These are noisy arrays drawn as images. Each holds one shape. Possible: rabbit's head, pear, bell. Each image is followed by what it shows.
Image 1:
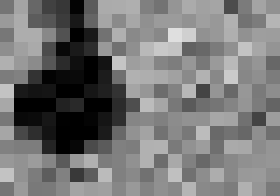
pear
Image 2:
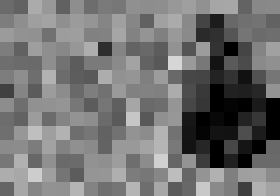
pear
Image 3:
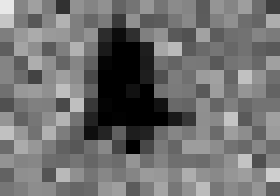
bell
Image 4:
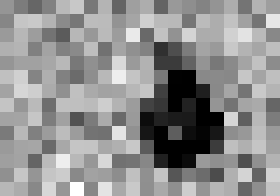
pear
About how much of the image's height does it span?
two thirds
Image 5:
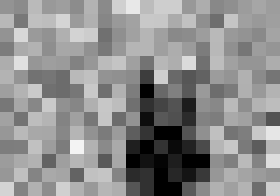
rabbit's head
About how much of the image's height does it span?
two thirds
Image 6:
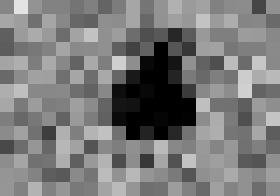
pear
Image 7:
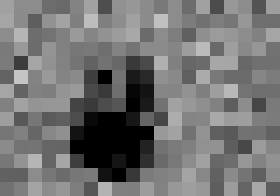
rabbit's head
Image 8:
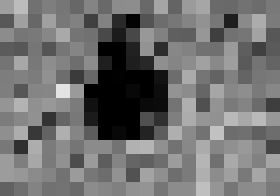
pear
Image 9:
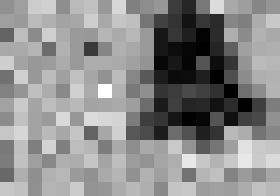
bell
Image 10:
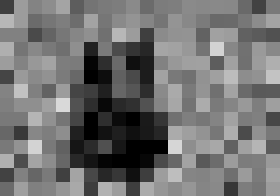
rabbit's head
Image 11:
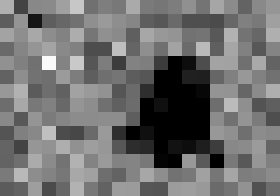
bell
